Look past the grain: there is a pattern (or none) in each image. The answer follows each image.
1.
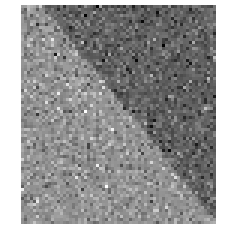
a sharp edge
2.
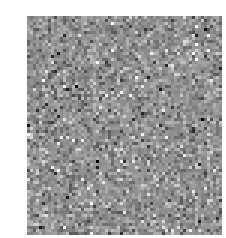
only noise
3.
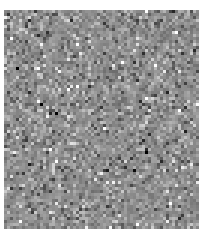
only noise
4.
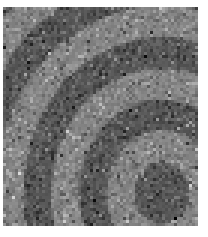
rings round one point
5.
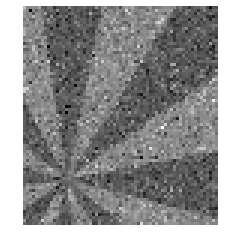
spokes from one point
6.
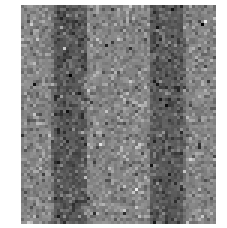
vertical stripes
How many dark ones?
2
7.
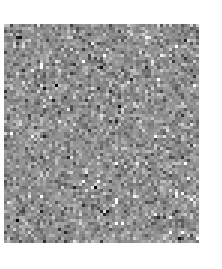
only noise
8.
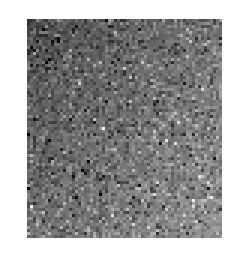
a smooth slope
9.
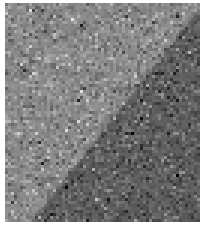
a sharp edge
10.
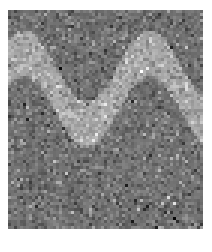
a wavy band
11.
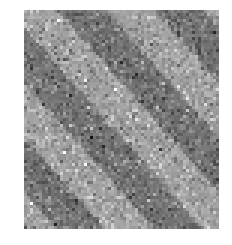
diagonal stripes
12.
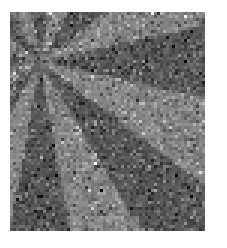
spokes from one point
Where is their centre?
top left
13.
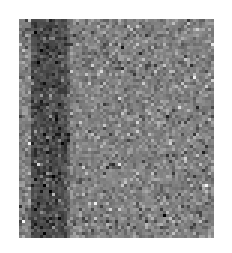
one vertical stripe
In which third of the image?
left
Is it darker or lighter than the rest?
darker
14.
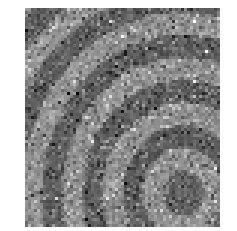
rings round one point
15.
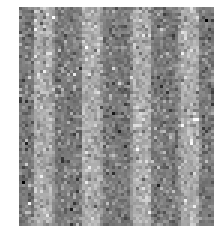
vertical stripes
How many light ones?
4
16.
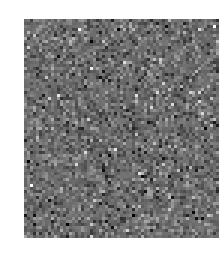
only noise
